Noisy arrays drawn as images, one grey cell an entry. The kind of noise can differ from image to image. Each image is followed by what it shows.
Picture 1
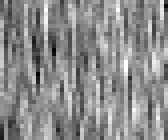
streaked along the columns
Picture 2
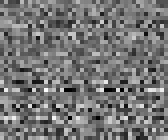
rows of uneven size
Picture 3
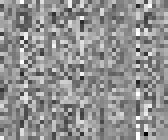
columns of uneven size
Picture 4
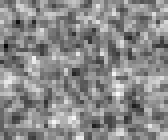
blotchy
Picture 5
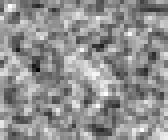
blotchy
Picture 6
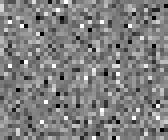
heavy tails
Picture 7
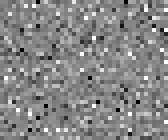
heavy tails
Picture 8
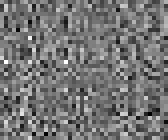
low rank plus noise
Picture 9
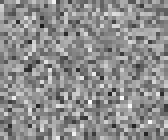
independent entries
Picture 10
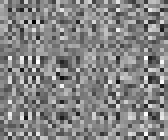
low rank plus noise
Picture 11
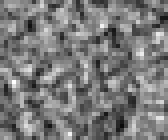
blotchy
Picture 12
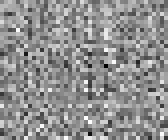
low rank plus noise
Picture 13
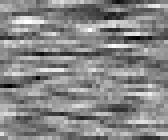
streaked along the rows
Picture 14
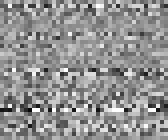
rows of uneven size
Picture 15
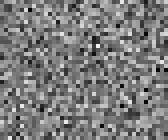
independent entries
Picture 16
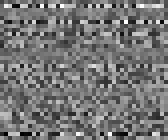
rows of uneven size
